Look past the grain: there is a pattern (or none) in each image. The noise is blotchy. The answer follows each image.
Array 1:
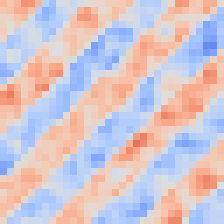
diagonal stripes
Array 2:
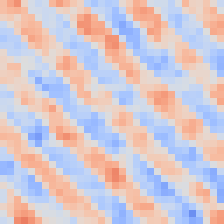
diagonal stripes
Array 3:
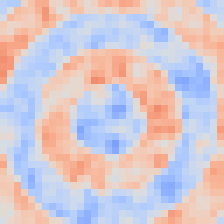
rings round one point
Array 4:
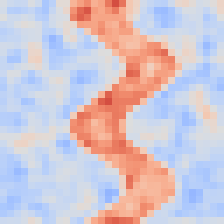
a wavy band
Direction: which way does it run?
top to bottom
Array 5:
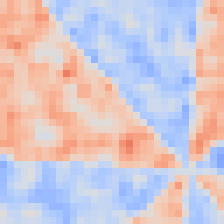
spokes from one point
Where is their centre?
bottom right
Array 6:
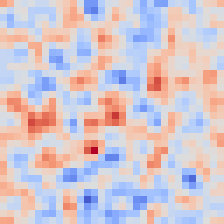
only noise
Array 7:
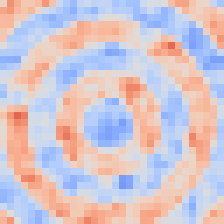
rings round one point
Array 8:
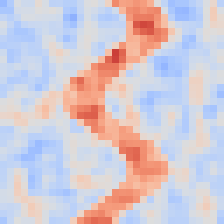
a wavy band
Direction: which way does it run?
top to bottom
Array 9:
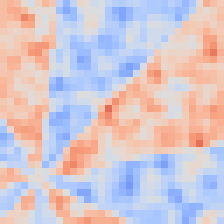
spokes from one point
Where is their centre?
bottom left
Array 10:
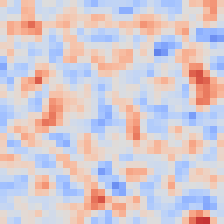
only noise
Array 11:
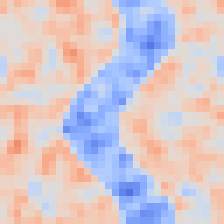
a wavy band
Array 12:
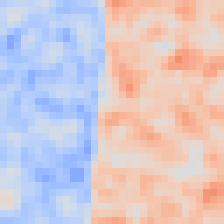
a sharp edge
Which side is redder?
right
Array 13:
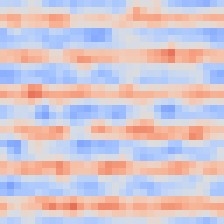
horizontal stripes
